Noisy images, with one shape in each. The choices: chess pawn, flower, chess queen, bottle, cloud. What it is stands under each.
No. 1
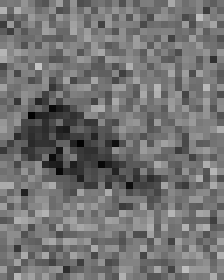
bottle
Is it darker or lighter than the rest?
darker
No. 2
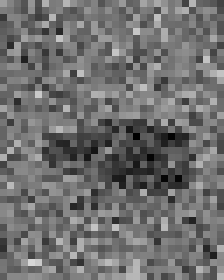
bottle
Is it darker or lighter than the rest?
darker
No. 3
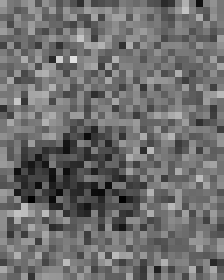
cloud
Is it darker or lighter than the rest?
darker
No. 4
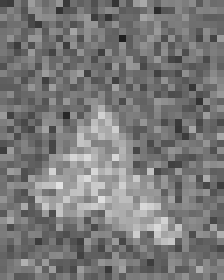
chess pawn
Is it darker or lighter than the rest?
lighter
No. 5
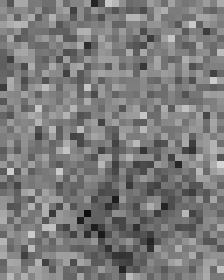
chess queen
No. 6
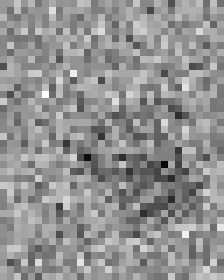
chess queen
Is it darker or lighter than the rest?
darker
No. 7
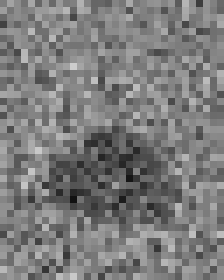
cloud
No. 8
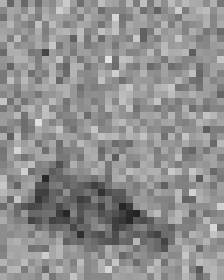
bottle
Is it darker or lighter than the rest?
darker
